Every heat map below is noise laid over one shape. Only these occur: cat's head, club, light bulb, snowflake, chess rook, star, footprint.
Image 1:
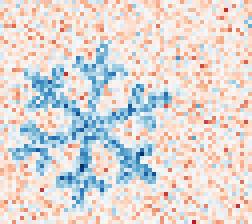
snowflake
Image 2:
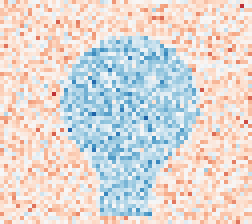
light bulb
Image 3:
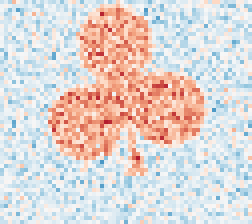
club
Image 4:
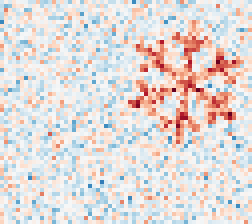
snowflake
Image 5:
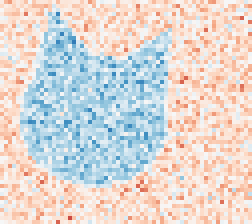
cat's head
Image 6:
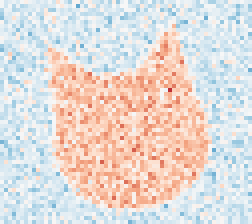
cat's head
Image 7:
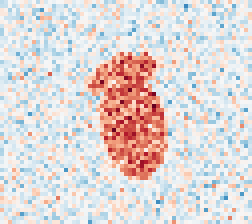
footprint
